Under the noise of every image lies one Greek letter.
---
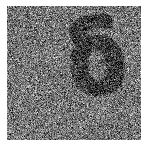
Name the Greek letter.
delta
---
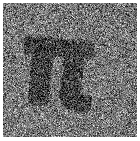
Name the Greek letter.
pi
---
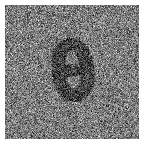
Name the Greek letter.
theta
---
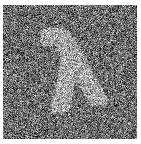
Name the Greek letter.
lambda
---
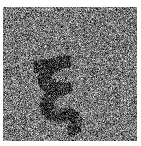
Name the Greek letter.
xi
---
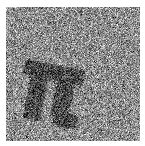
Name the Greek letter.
pi
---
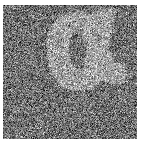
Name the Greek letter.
alpha
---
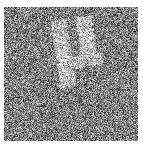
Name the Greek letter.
mu
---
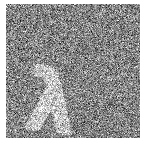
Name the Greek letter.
lambda
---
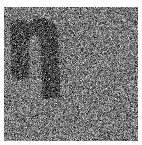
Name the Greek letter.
eta
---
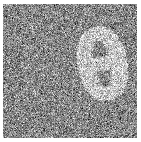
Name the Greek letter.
theta
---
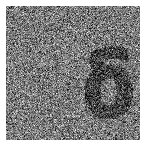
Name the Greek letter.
delta
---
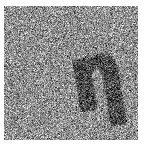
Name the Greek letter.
eta
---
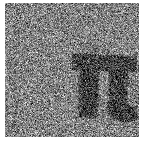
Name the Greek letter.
pi
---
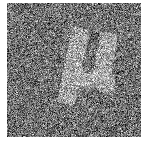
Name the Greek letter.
mu
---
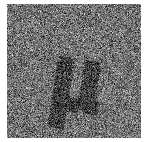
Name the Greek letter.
mu
